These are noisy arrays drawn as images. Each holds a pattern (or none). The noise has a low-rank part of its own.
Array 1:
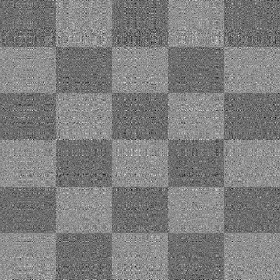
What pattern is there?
a checkerboard
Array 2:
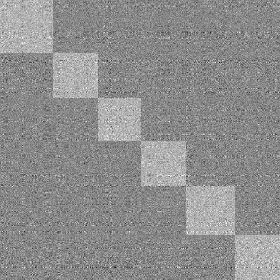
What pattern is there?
blocks along the diagonal
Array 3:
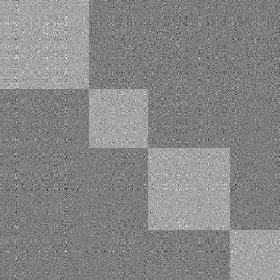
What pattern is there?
blocks along the diagonal
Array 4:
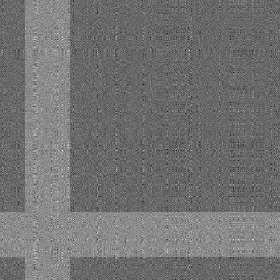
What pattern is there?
bands of rows crossing bands of columns
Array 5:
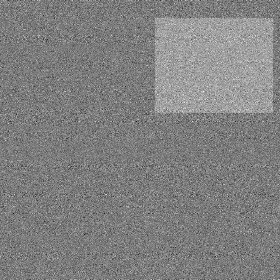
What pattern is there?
one block
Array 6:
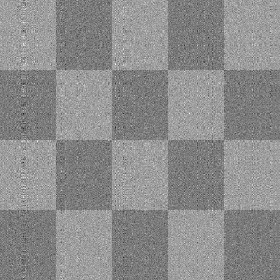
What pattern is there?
a checkerboard
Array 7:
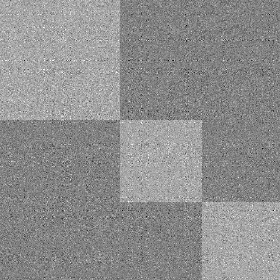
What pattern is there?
blocks along the diagonal
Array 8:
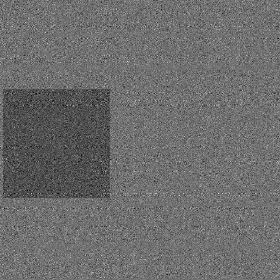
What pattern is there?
one block
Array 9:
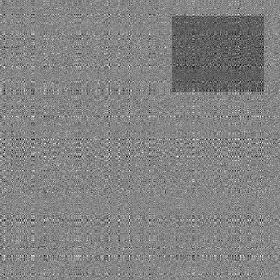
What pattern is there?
one block
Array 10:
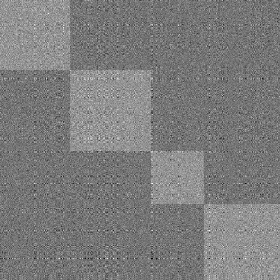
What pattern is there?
blocks along the diagonal
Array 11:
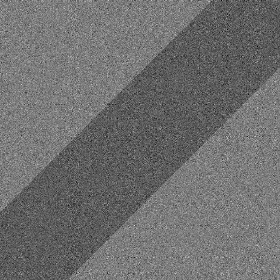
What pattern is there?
a diagonal band
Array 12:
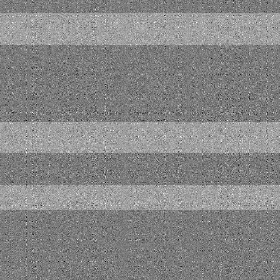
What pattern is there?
bands of rows
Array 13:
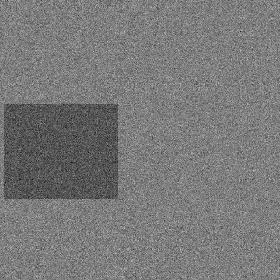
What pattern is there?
one block
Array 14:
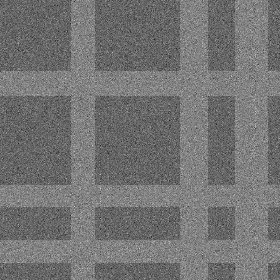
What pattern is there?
bands of rows crossing bands of columns
